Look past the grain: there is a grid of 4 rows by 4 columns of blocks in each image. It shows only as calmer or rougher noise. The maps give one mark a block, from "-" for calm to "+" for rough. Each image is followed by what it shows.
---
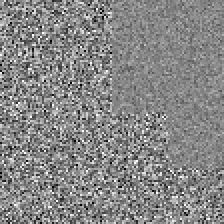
+ + - -
+ + - -
+ + + -
+ + + +
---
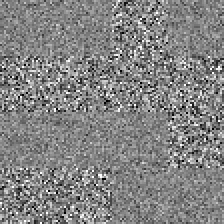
- - + -
+ + + +
- - - +
+ + - -
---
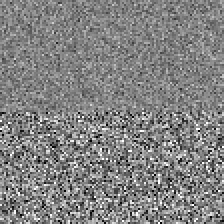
- - - -
- - - -
+ + + +
+ + + +
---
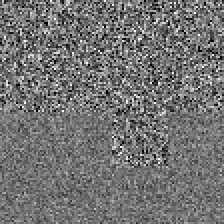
+ + + +
+ + + +
- - + -
- - - -
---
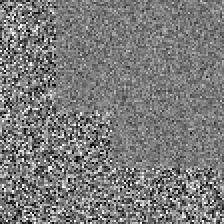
+ - - -
+ - - -
+ + - -
+ + + +
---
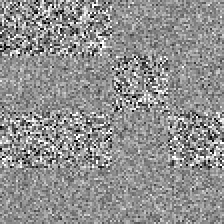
+ + - -
- - + -
+ + - +
- - - -
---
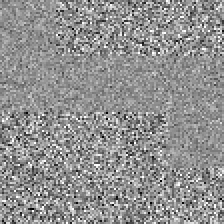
- + + +
- - - -
+ + + -
+ + + +
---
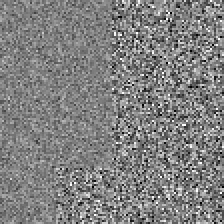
- - + +
- - + +
- - + +
- + + +
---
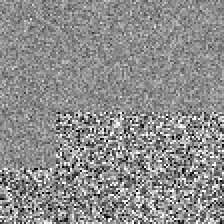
- - - -
- - - -
- + + +
+ + + +
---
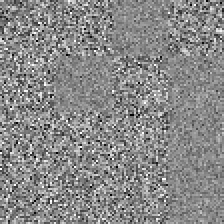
+ + - +
+ - + -
+ + + -
+ + + -
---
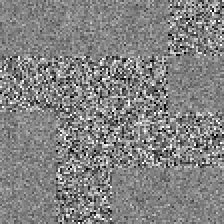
- - - +
+ + + -
- + + +
- + - -
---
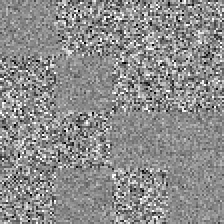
- + + +
+ - + +
+ + - -
+ - + -
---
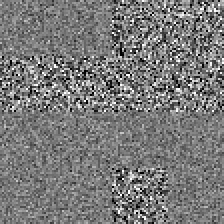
- - + +
+ + + +
- - - -
- - + -
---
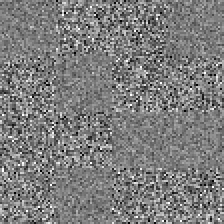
- + + -
+ - + +
+ + - -
+ - + +
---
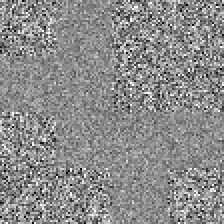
+ - + +
- - + +
+ - - -
+ + - +
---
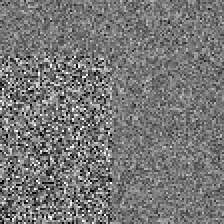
- - - -
+ + - -
+ + - -
+ + - -
